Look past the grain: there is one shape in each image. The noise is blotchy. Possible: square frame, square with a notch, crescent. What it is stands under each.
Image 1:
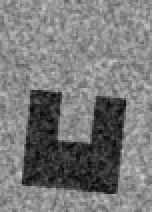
square with a notch
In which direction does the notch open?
up
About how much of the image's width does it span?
two thirds
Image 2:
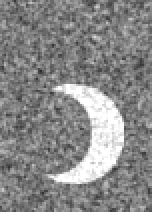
crescent
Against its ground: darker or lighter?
lighter
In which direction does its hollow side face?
left
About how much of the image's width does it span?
half
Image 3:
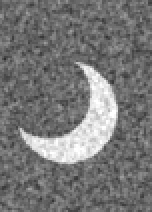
crescent
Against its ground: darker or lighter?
lighter
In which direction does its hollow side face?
up and left
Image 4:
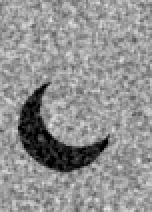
crescent
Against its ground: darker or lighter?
darker
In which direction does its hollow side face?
up and right
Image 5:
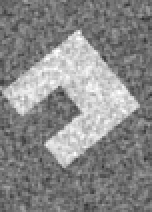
square with a notch
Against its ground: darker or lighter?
lighter
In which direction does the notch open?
down and left
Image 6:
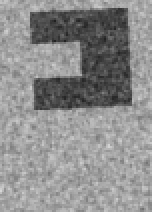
square with a notch
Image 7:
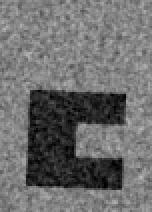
square with a notch
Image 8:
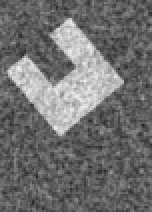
square with a notch
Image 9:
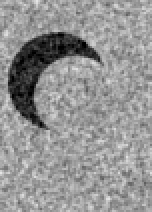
crescent
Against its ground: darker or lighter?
darker
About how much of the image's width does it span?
two thirds
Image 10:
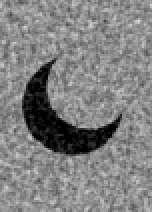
crescent
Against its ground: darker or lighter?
darker
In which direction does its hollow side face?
up and right
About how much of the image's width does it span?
two thirds
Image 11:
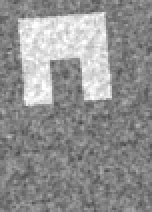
square with a notch
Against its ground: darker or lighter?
lighter
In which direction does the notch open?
down
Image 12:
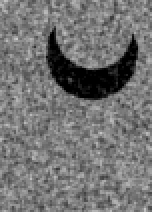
crescent
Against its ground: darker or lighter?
darker
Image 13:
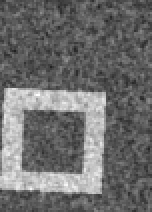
square frame
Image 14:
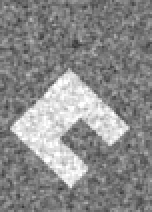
square with a notch
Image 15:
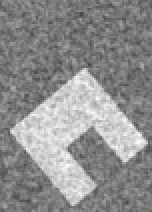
square with a notch
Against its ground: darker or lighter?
lighter
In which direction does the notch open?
down and right
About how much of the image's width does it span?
nearly all
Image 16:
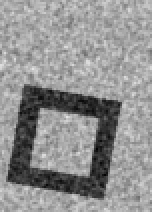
square frame
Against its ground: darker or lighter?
darker
